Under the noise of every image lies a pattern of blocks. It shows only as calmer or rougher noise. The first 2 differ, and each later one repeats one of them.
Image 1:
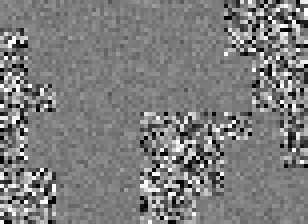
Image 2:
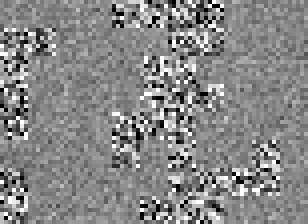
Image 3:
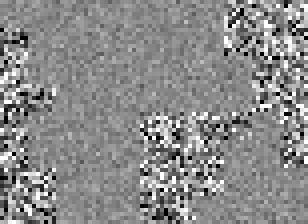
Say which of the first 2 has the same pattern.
1
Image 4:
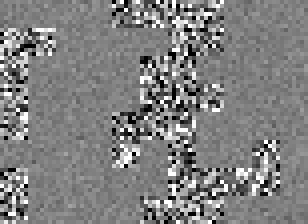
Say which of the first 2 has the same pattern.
2
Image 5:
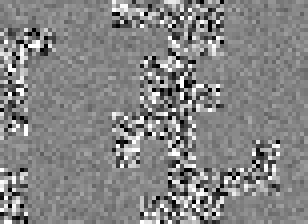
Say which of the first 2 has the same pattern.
2
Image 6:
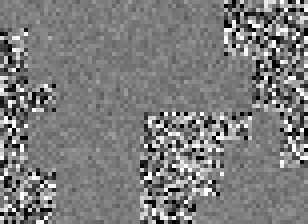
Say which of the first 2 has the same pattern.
1
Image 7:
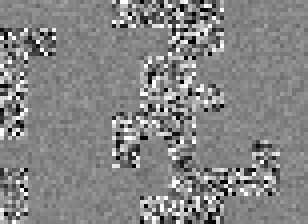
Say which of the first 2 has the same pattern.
2
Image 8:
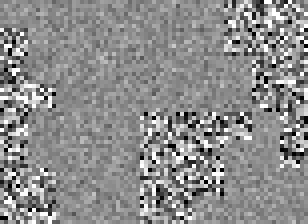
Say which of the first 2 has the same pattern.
1
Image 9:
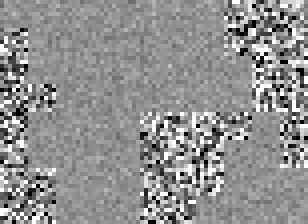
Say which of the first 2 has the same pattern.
1
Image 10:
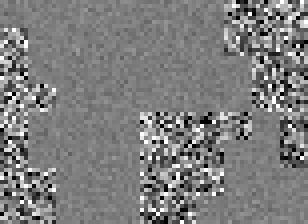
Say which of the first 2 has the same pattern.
1
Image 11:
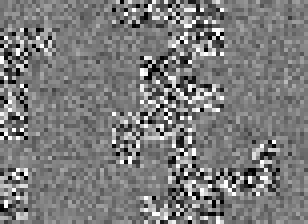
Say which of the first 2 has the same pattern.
2
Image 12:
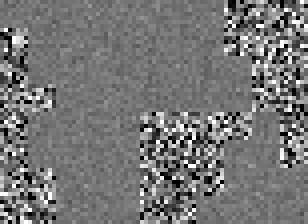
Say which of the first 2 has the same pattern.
1
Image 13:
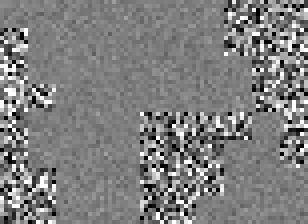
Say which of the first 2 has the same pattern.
1
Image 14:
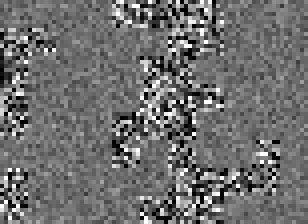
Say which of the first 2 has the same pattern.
2
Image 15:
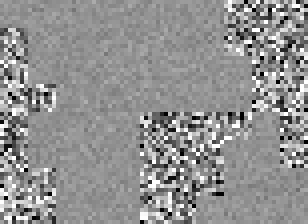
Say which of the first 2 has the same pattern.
1
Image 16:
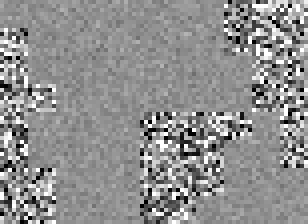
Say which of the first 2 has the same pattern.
1
